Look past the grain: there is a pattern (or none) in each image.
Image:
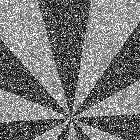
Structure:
spokes from one point
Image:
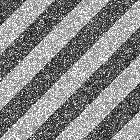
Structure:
diagonal stripes
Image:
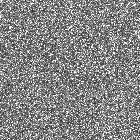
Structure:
only noise
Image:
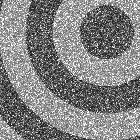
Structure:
rings round one point
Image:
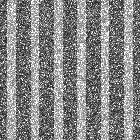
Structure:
vertical stripes
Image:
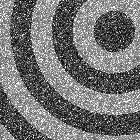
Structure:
rings round one point
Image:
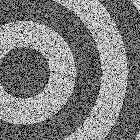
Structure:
rings round one point
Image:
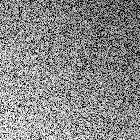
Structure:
a smooth slope
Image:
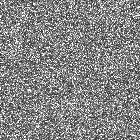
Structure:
only noise
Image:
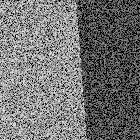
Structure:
a sharp edge
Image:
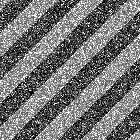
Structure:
diagonal stripes
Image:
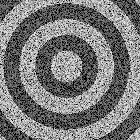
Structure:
rings round one point
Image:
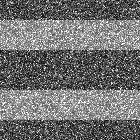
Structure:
horizontal stripes
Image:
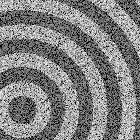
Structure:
rings round one point
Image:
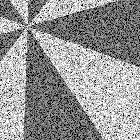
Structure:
spokes from one point
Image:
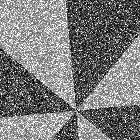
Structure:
spokes from one point
